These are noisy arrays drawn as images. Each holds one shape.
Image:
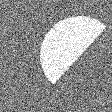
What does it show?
light half disc
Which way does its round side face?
up and left
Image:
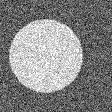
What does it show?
light disc
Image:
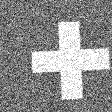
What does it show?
light cross
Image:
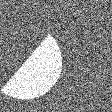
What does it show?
light half disc
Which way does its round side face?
down and right
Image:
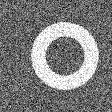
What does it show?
light ring
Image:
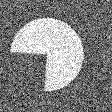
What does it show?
light disc with a wedge cut out
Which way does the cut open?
down and left
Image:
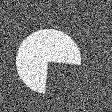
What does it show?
light disc with a wedge cut out
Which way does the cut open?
down and right
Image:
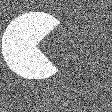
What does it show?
light disc with a wedge cut out
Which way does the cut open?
right
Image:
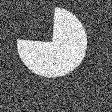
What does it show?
light disc with a wedge cut out
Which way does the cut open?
up and left
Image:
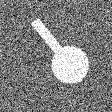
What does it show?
light lollipop
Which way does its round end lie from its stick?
down and right
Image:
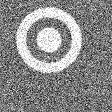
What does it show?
light bullseye
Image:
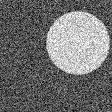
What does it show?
light disc
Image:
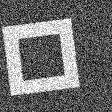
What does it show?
light square frame
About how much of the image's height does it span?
two thirds
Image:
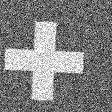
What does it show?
light cross
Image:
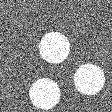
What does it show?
light three dots
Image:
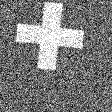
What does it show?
light cross
